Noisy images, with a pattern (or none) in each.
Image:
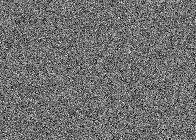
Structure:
only noise
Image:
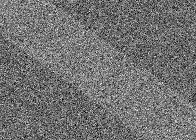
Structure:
a diagonal band
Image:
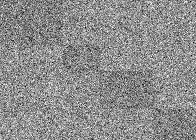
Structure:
blocks along the diagonal
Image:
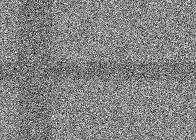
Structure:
bands of rows crossing bands of columns
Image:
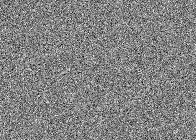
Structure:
only noise
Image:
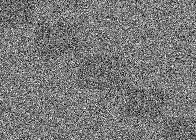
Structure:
blocks along the diagonal
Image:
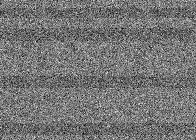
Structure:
bands of rows
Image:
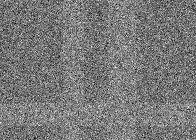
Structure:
bands of rows crossing bands of columns
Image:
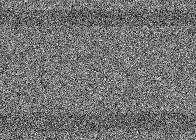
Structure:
bands of rows
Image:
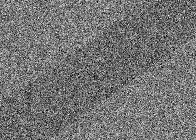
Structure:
a diagonal band
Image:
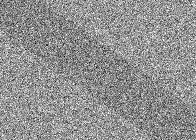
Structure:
a diagonal band
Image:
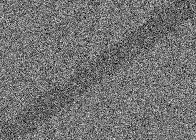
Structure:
a diagonal band
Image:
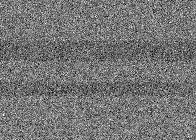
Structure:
bands of rows
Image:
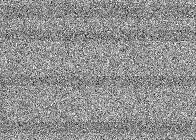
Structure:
bands of rows
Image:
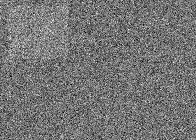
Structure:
one block
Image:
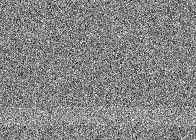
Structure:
one band of rows
